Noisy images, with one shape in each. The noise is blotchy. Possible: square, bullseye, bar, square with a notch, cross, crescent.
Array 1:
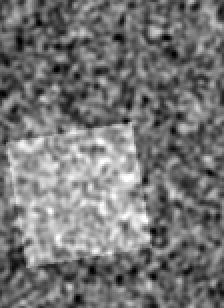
square
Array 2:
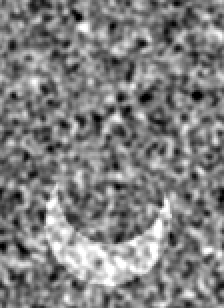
crescent
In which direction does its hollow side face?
up
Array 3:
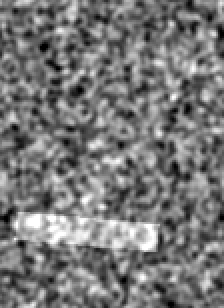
bar
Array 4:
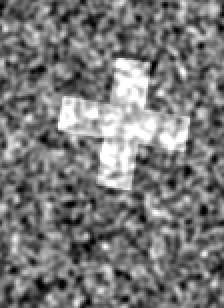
cross
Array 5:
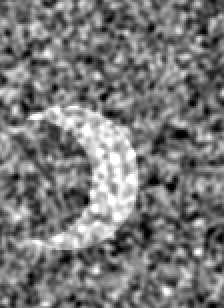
crescent
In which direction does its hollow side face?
left
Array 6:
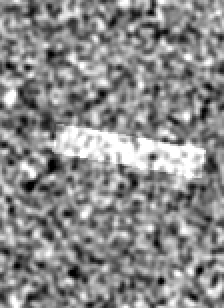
bar
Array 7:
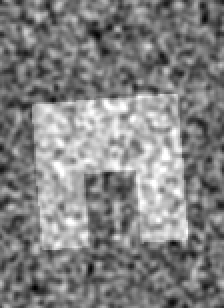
square with a notch
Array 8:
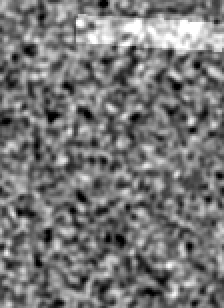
bar
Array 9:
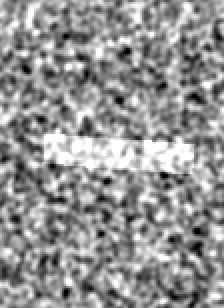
bar
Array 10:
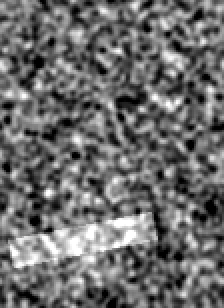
bar
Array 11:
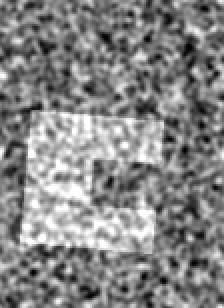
square with a notch
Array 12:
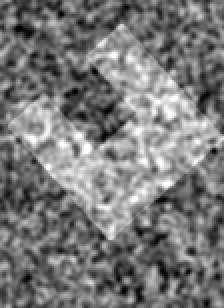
square with a notch
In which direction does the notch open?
up and left
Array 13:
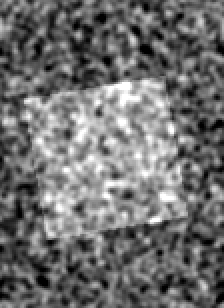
square
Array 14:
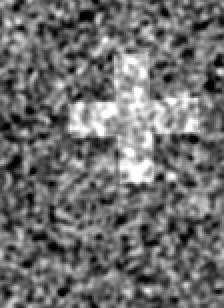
cross
